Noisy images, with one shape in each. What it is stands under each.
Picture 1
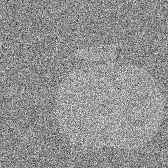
apple
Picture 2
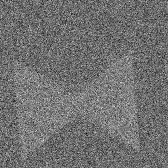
bow tie
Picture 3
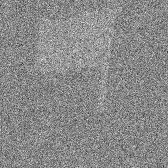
flag
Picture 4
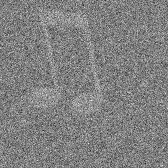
pair of musical notes
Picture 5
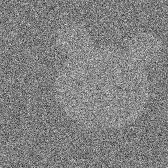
bear's head
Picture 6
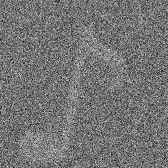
musical note
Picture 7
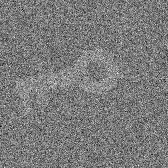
key
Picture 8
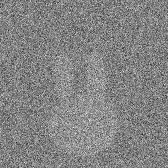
rabbit's head
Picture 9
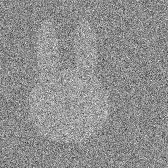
rabbit's head
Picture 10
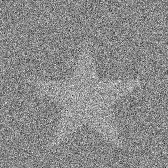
star
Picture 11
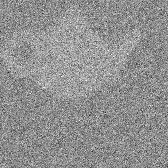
teapot
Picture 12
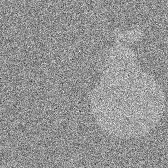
pear
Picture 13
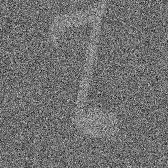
musical note
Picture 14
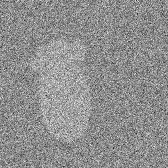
footprint
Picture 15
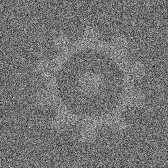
gear
